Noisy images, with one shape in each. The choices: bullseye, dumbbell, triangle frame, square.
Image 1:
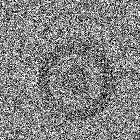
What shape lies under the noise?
bullseye
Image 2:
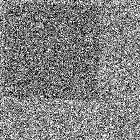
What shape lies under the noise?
square
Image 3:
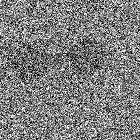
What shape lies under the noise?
dumbbell
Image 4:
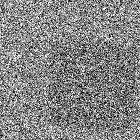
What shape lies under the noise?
square
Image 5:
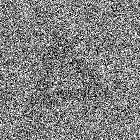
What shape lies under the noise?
triangle frame
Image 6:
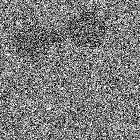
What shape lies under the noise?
dumbbell
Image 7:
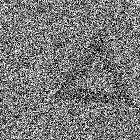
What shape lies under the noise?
triangle frame
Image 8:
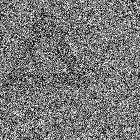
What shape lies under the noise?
triangle frame
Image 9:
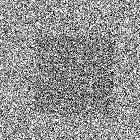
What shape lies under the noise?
square
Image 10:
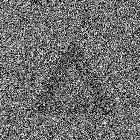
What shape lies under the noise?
triangle frame
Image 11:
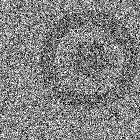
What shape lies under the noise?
bullseye
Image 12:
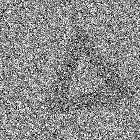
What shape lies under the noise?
triangle frame
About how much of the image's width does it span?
two thirds
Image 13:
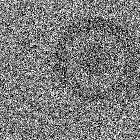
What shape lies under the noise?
bullseye
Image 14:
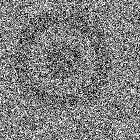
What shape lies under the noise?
bullseye
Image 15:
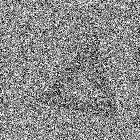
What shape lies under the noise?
triangle frame
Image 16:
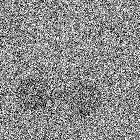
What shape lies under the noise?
dumbbell
